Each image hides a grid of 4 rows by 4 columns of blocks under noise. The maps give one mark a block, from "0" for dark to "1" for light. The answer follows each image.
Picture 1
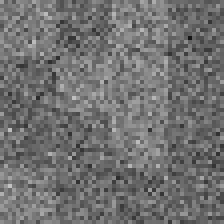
1 0 1 0
0 1 1 0
0 0 1 0
1 0 0 0
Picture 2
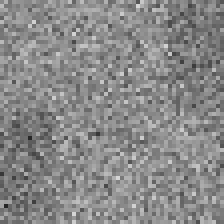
1 1 1 0
1 1 1 0
0 1 1 1
0 1 1 1
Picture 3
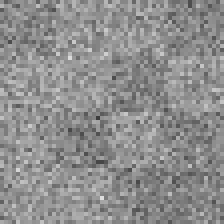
0 1 1 0
1 1 0 1
1 0 1 0
1 1 0 0
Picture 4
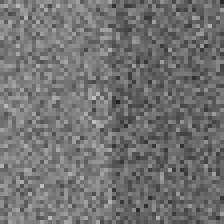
1 1 0 0
1 1 0 0
1 1 0 0
1 1 0 0
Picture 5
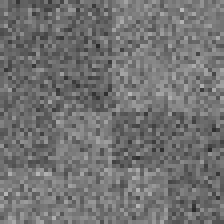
0 0 1 1
0 0 1 1
0 1 0 0
1 1 1 0
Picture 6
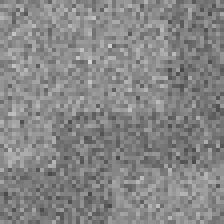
1 1 1 0
1 1 1 0
1 0 0 0
0 0 1 1
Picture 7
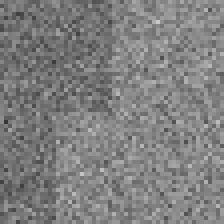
0 0 1 1
0 0 1 1
0 1 1 1
0 1 1 1
